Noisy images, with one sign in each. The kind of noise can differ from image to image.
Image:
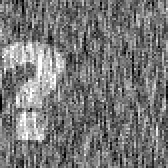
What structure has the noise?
streaked along the columns
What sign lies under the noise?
question mark
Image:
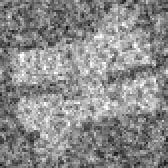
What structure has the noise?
blotchy
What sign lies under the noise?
not-equal sign
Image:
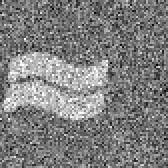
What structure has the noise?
independent entries
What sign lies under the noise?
approximately sign
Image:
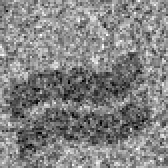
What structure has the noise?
blotchy
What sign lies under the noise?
approximately sign
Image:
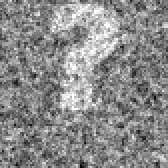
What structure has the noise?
blotchy
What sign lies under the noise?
question mark
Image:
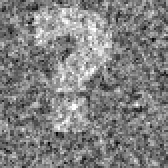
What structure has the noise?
blotchy
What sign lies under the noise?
question mark
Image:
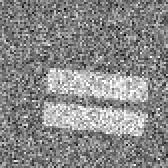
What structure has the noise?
independent entries
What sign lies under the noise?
equals sign
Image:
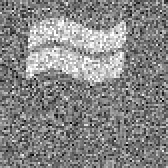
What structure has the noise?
low rank plus noise
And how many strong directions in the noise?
one
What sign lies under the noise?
approximately sign
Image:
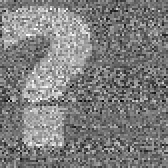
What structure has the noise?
rows of uneven size
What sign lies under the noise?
question mark
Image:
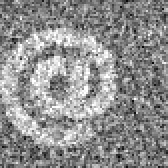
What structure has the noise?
blotchy
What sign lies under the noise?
at sign
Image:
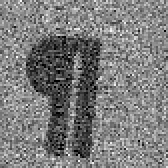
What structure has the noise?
low rank plus noise
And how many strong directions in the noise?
two
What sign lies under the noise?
pilcrow
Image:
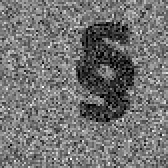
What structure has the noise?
independent entries
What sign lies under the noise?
section sign
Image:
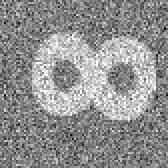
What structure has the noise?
low rank plus noise
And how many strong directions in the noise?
one
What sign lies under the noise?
infinity sign
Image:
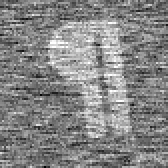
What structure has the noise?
streaked along the rows
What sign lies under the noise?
pilcrow
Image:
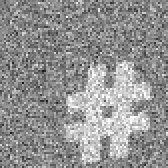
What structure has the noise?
low rank plus noise
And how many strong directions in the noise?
three or four
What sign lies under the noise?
hash sign
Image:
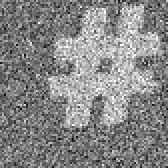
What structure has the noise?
independent entries
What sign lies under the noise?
hash sign
